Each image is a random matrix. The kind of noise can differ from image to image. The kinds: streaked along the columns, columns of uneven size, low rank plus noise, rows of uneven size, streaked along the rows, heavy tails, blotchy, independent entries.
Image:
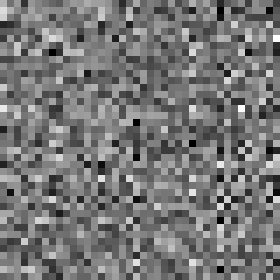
low rank plus noise
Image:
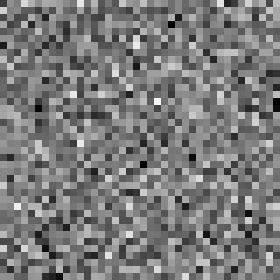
independent entries
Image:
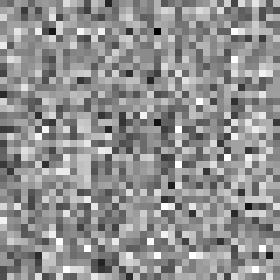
low rank plus noise
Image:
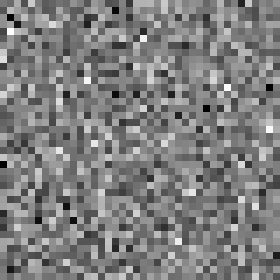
independent entries
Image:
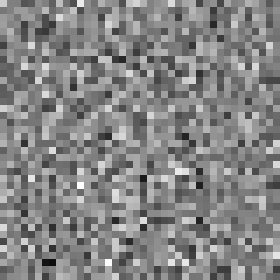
low rank plus noise
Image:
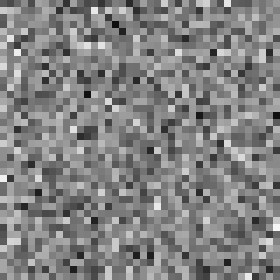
independent entries
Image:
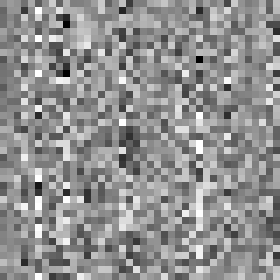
columns of uneven size
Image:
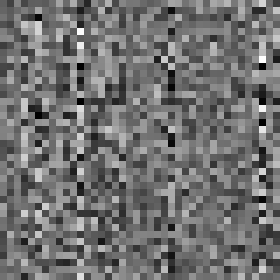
columns of uneven size
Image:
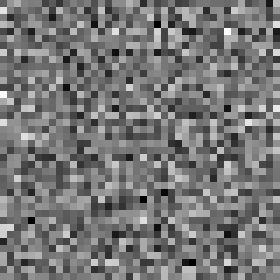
low rank plus noise
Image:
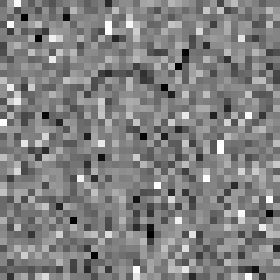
heavy tails
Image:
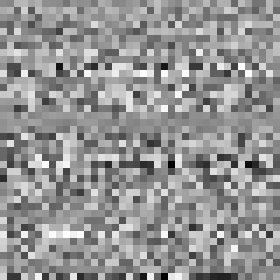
rows of uneven size
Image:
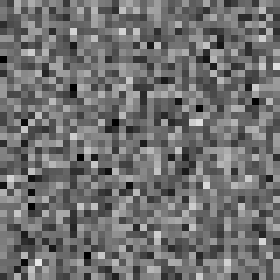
independent entries
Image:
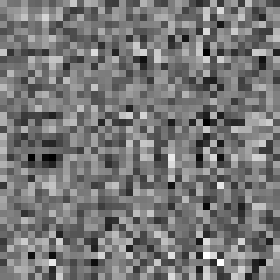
low rank plus noise
